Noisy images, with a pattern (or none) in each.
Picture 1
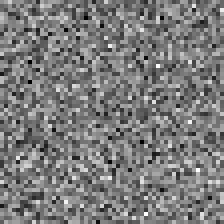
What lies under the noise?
only noise
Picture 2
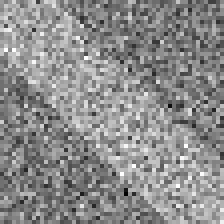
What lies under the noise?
a diagonal band
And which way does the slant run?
top left to bottom right
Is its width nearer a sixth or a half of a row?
a half
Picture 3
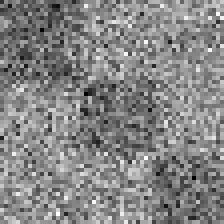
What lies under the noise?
blocks along the diagonal
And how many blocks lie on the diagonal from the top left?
3
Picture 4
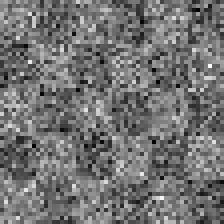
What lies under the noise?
a checkerboard
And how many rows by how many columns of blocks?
5 by 6
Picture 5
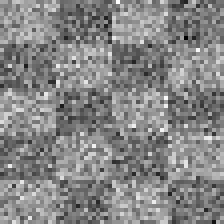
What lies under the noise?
a checkerboard
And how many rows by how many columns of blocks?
5 by 4
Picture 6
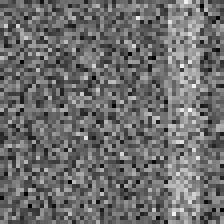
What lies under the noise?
one band of columns
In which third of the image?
right
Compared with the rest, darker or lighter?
lighter
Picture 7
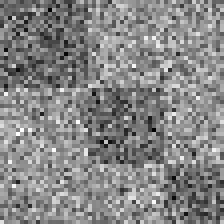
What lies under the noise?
blocks along the diagonal
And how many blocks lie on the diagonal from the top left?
3
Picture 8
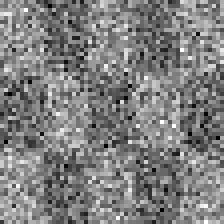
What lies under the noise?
a checkerboard
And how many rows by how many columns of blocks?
3 by 5
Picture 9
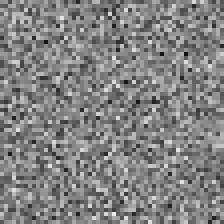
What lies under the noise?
only noise
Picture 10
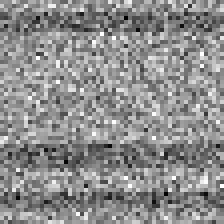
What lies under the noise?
bands of rows
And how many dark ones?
3
